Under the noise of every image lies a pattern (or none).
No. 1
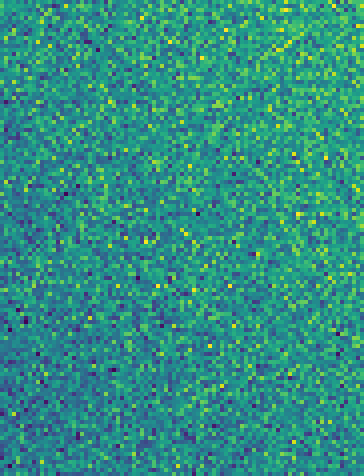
a smooth slope
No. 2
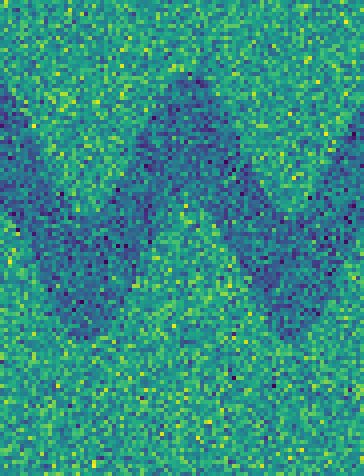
a wavy band
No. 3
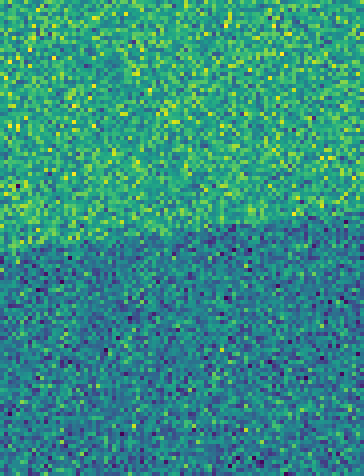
a sharp edge
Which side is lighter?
top
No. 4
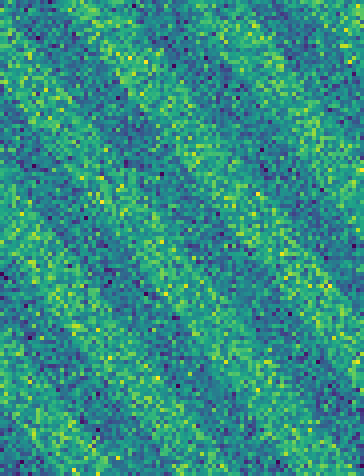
diagonal stripes
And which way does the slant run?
top left to bottom right
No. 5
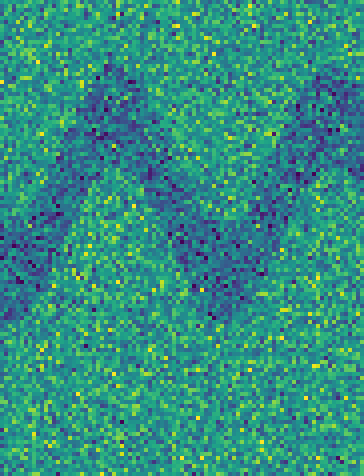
a wavy band
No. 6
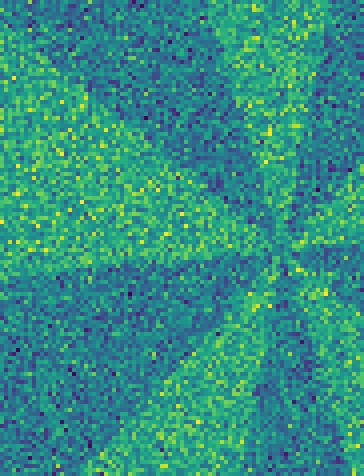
spokes from one point
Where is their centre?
middle right
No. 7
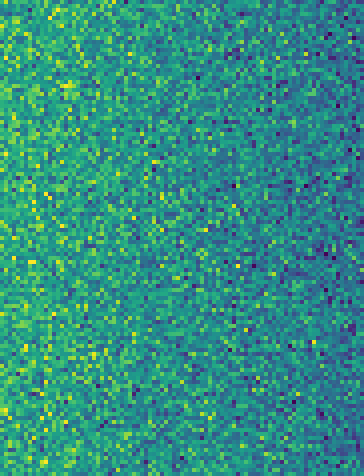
a smooth slope
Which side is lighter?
left
